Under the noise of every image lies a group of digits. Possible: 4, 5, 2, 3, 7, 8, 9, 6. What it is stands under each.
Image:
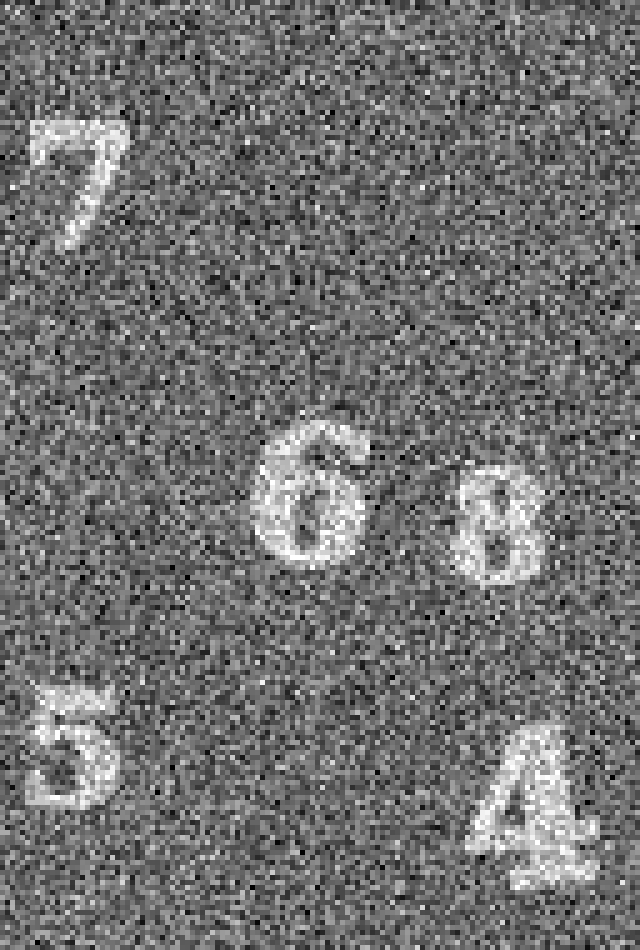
top left: 7; centre: 6; middle right: 8; bottom left: 5; bottom right: 4
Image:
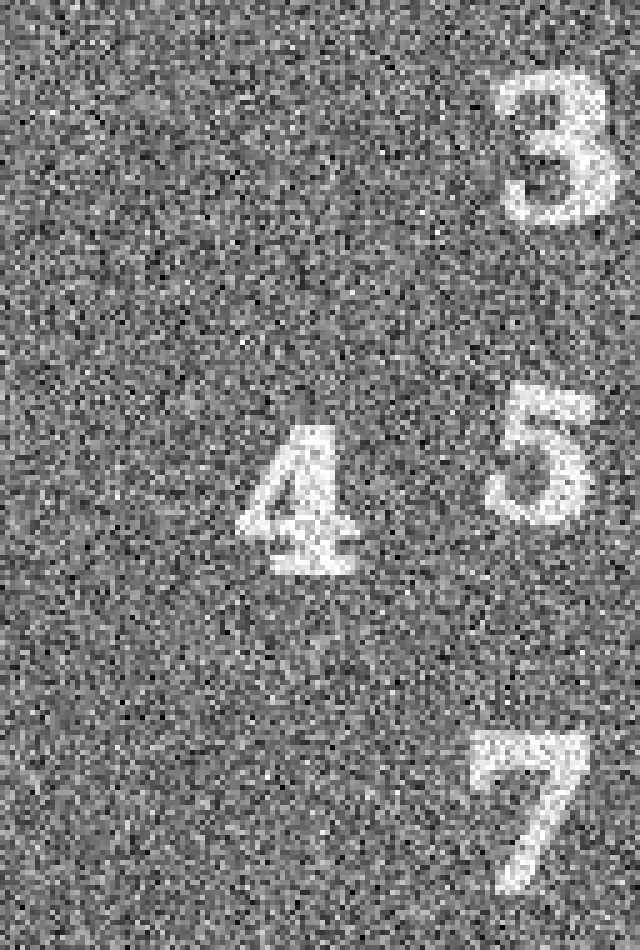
top right: 3; centre: 4; middle right: 5; bottom right: 7
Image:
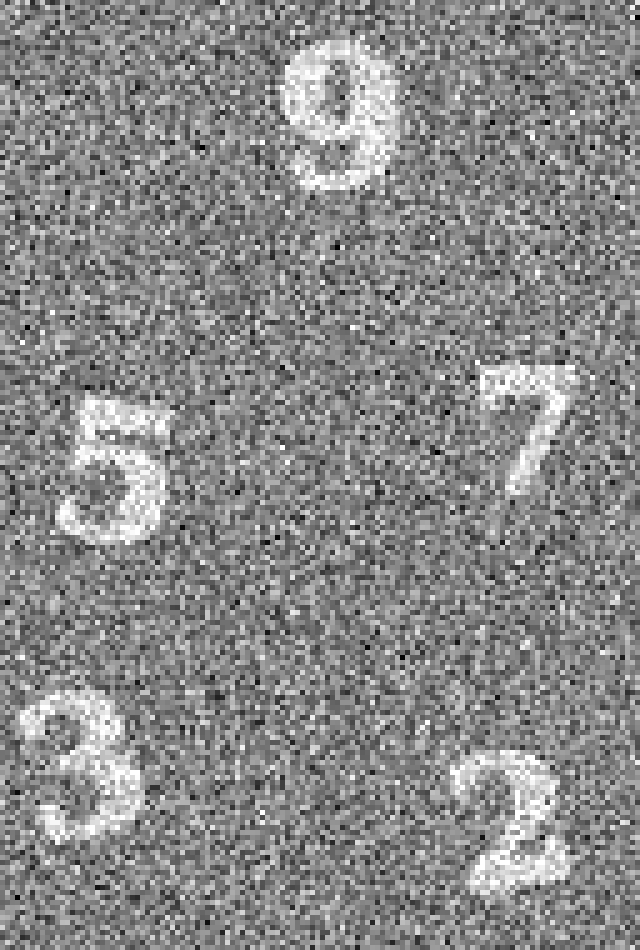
top middle: 9; middle left: 5; middle right: 7; bottom left: 3; bottom right: 2
